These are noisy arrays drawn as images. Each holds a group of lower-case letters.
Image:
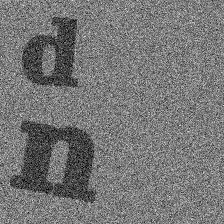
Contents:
top left: d; bottom left: n
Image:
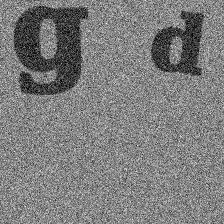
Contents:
top left: g; top right: d
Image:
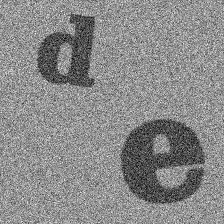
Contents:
top left: d; bottom right: e
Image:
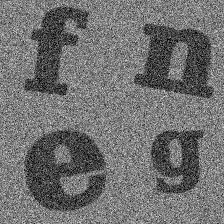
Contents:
top left: f; top right: n; bottom left: e; bottom right: g
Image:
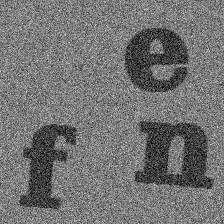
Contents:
top right: e; bottom left: f; bottom right: n
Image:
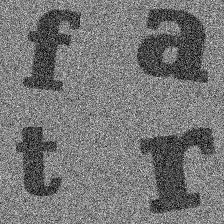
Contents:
top left: f; top right: a; bottom left: t; bottom right: r
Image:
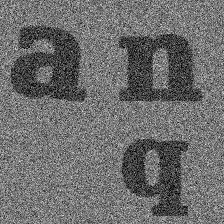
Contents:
top left: a; top right: n; bottom right: q
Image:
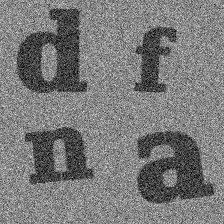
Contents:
top left: d; top right: f; bottom left: n; bottom right: a
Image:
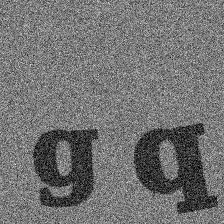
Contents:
bottom left: g; bottom right: q
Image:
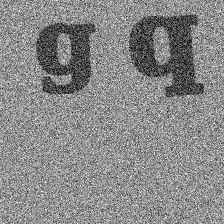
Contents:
top left: g; top right: q
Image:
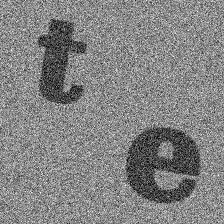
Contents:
top left: t; bottom right: e
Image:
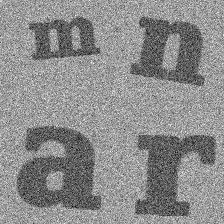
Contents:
top left: m; top right: n; bottom left: a; bottom right: r
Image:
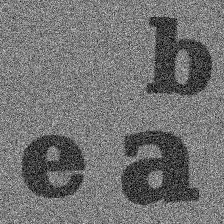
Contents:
top right: b; bottom left: e; bottom right: a
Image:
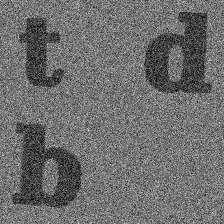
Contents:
top left: t; top right: d; bottom left: b
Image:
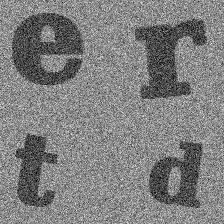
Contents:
top left: e; top right: r; bottom left: t; bottom right: d
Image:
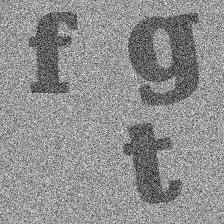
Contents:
top left: f; top right: g; bottom right: t
